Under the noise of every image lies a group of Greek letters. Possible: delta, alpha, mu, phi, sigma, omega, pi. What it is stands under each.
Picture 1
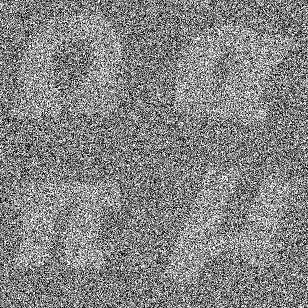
top left: omega; top right: alpha; bottom left: pi; bottom right: mu
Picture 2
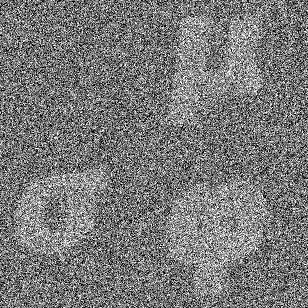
top right: mu; bottom left: sigma; bottom right: phi
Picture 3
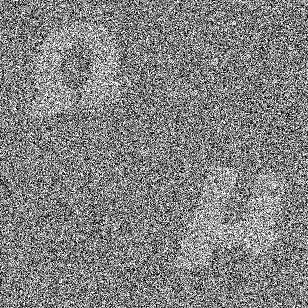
top left: omega; bottom right: mu
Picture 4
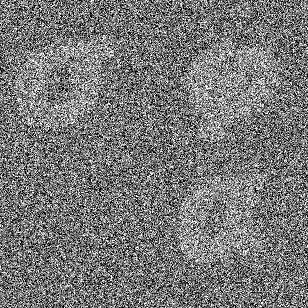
top left: sigma; top right: phi; bottom right: alpha
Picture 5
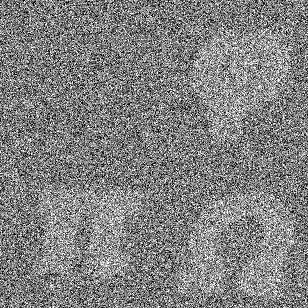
top right: phi; bottom left: pi; bottom right: omega
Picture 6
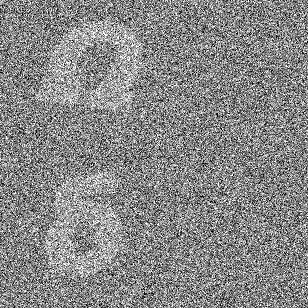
top left: omega; bottom left: delta
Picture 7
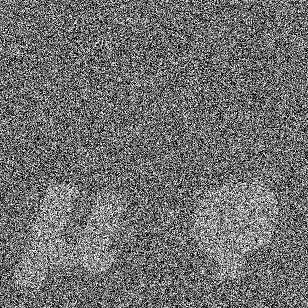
bottom left: mu; bottom right: phi
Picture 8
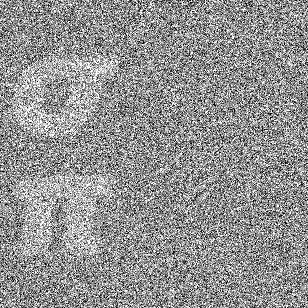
top left: sigma; bottom left: pi
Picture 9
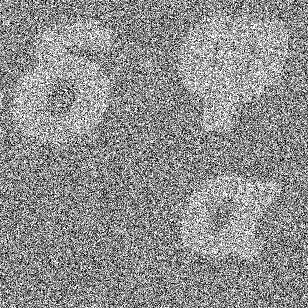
top left: delta; top right: phi; bottom right: alpha
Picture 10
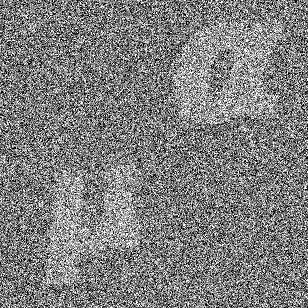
top right: alpha; bottom left: mu
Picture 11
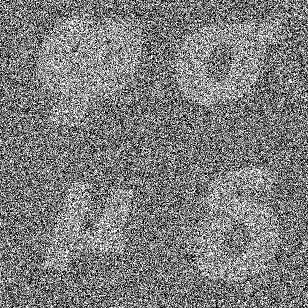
top left: phi; top right: sigma; bottom left: mu; bottom right: delta
